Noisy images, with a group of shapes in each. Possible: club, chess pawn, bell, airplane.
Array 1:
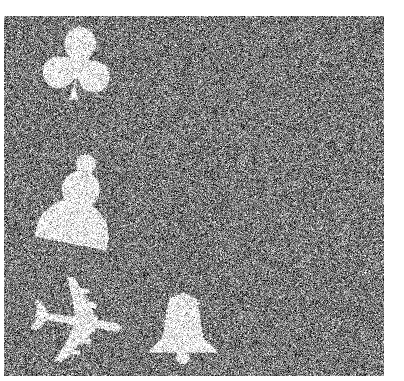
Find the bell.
bottom middle
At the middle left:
chess pawn
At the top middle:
nothing
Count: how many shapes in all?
4
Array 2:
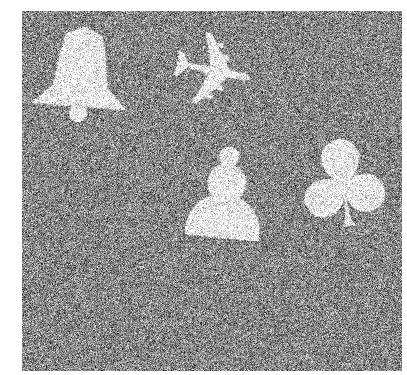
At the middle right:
club
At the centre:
chess pawn
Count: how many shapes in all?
4
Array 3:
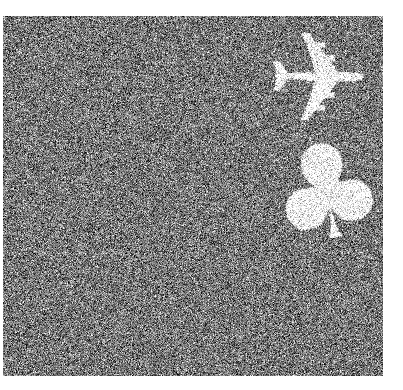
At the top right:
airplane
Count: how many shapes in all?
2
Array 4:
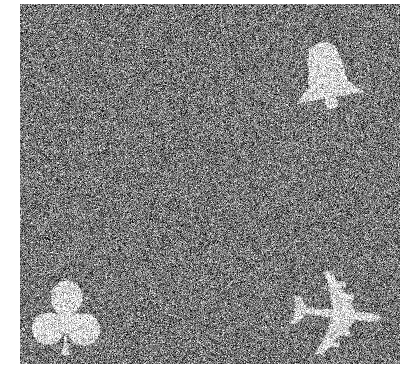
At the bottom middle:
nothing
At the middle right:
nothing
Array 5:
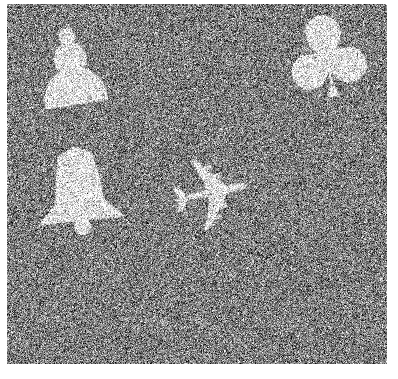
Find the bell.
middle left
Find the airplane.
centre
